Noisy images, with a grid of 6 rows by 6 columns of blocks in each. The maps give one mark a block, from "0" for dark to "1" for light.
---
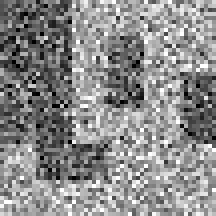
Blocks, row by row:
0 0 1 1 1 1
0 0 1 0 1 1
0 0 1 0 1 0
0 0 1 1 1 0
1 0 0 1 1 1
1 1 1 1 1 1
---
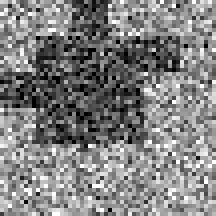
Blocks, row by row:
1 1 0 1 1 1
1 0 0 0 0 1
0 0 0 0 1 1
1 0 0 0 1 1
1 1 1 1 1 1
1 1 1 1 1 1
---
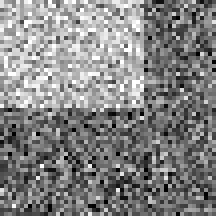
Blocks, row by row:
1 1 1 1 0 0
1 1 1 1 0 0
1 1 1 1 0 0
0 0 0 0 0 0
0 0 0 0 0 0
0 0 0 0 0 0
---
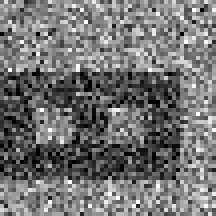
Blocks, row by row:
1 1 1 1 1 1
1 1 1 1 1 1
0 0 0 0 0 1
0 1 0 1 0 1
0 0 0 0 0 1
1 1 1 1 1 1
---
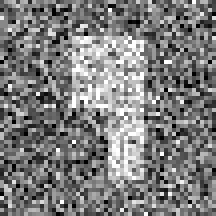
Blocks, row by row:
0 0 0 0 0 0
0 0 1 1 0 0
0 0 1 1 0 0
0 0 0 1 0 0
0 0 0 1 0 0
0 0 0 0 0 0
